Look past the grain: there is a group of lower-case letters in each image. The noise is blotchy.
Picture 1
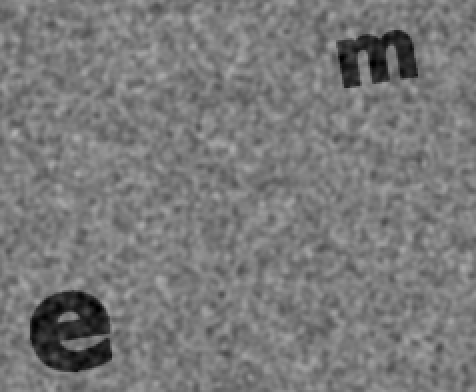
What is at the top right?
m
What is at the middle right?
nothing
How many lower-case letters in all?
2
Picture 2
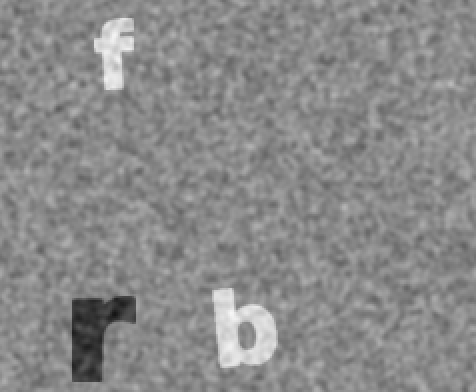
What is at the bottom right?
nothing
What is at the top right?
nothing
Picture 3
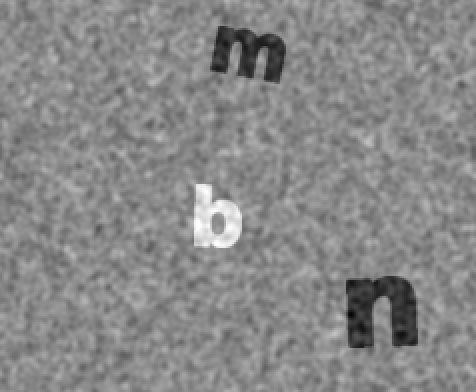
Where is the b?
centre
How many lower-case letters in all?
3
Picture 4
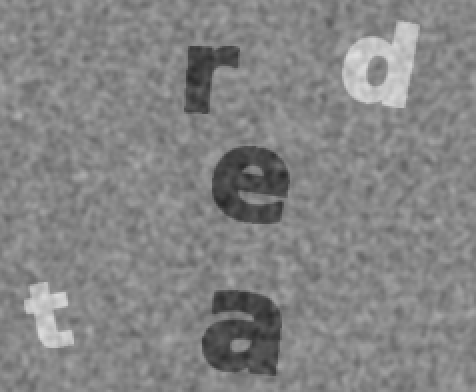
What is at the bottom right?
nothing
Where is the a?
bottom middle
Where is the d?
top right
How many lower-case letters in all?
5
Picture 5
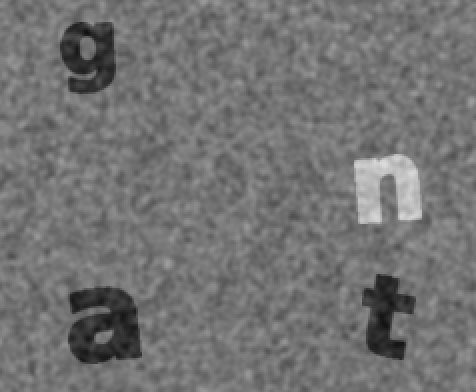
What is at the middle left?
nothing
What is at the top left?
g
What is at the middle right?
n
